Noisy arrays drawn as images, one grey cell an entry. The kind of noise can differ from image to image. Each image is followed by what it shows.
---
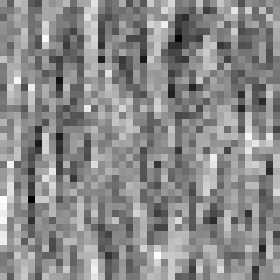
streaked along the columns
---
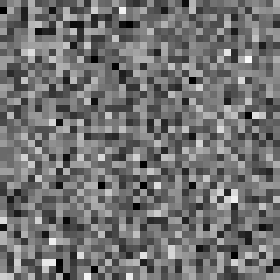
independent entries
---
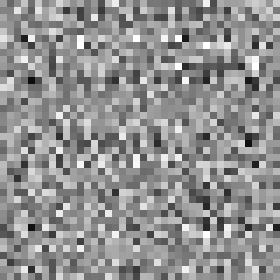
low rank plus noise
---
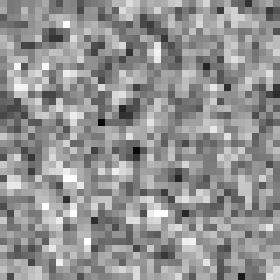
blotchy
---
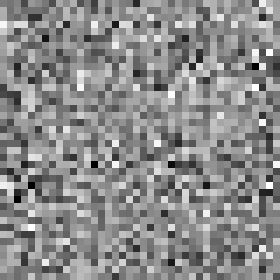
low rank plus noise
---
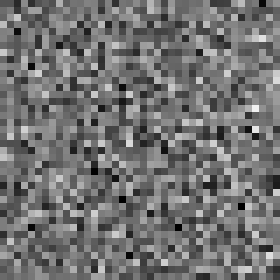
independent entries
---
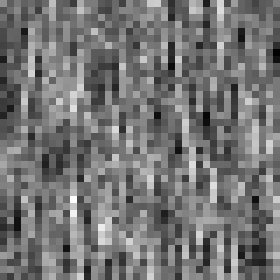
streaked along the columns
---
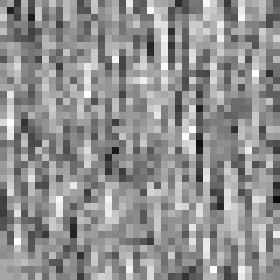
streaked along the columns
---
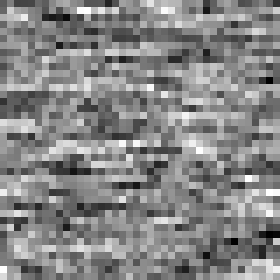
streaked along the rows
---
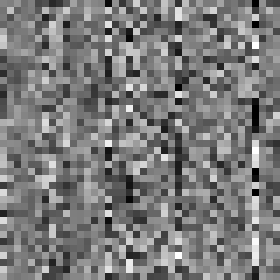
columns of uneven size
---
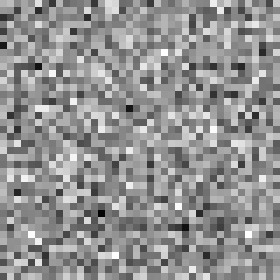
independent entries
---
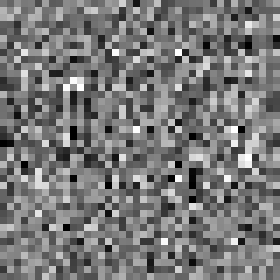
low rank plus noise
